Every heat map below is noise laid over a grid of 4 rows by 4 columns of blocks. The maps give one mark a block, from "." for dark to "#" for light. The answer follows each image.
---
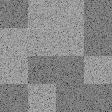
. # # .
# # # .
# . . #
. # . .
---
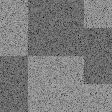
# . . #
# . . .
. # # .
. # # #
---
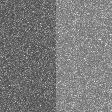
. . # #
. . # #
. . # #
. . # #
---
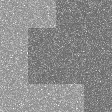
# # . .
# . . .
# . . .
# # # .
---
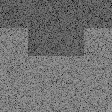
. . . .
# . . #
# # # #
# # # #
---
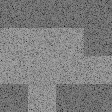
. . . .
# # # .
# # # #
. # . .
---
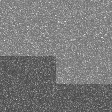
# # # #
# # # #
. . # #
. . . .
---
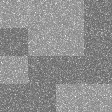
# # # .
. # # .
# . . .
. . # #
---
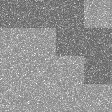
. . . #
# # . .
# # # .
# # # #
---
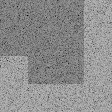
. . . #
. . . #
# . . #
# # # #
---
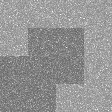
# # # #
# . . #
. . . #
. . # #
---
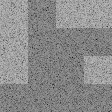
# . # #
# . . .
# . . #
. . . .
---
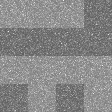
# # # .
. . . .
# # # #
. # . #
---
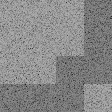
# # # .
# # # .
# # . .
. . . #
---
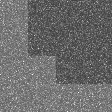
# . . .
# . . .
# # . .
# # # #
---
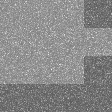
# # # .
# # # #
# # # .
. . . .
